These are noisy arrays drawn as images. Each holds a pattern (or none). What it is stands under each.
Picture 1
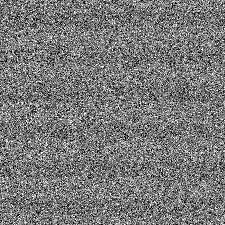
horizontal stripes
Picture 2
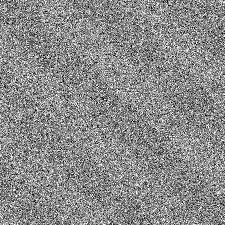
diagonal stripes
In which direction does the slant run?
top left to bottom right
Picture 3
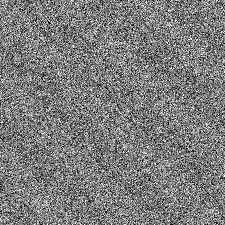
diagonal stripes
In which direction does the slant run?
top left to bottom right
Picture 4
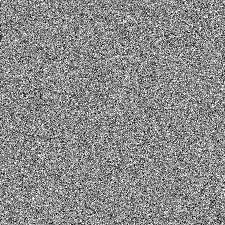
only noise
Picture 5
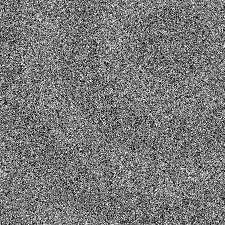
rings round one point
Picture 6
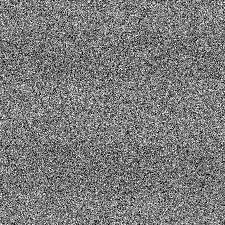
horizontal stripes
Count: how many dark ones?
2
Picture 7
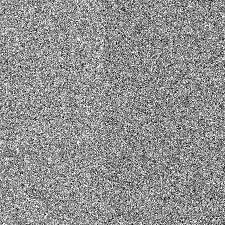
a sharp edge
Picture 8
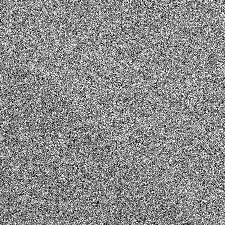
a sharp edge
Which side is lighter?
top right
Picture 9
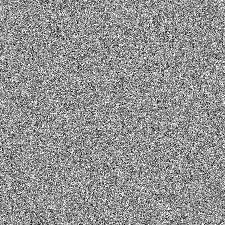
only noise
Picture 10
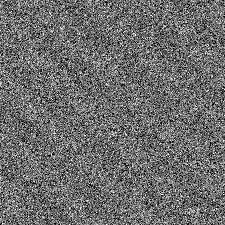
diagonal stripes
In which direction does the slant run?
top left to bottom right
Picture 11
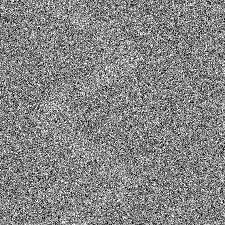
a wavy band
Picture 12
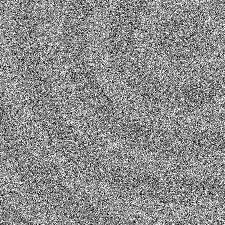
rings round one point
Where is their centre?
top right
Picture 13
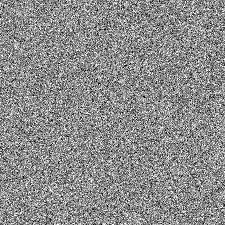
only noise
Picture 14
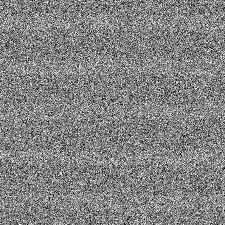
horizontal stripes
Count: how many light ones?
5
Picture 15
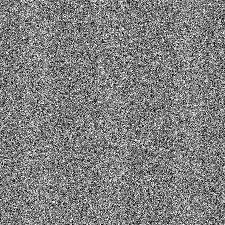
vertical stripes
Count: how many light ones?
3
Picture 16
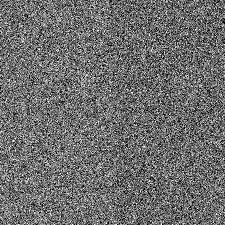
a sharp edge
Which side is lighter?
left
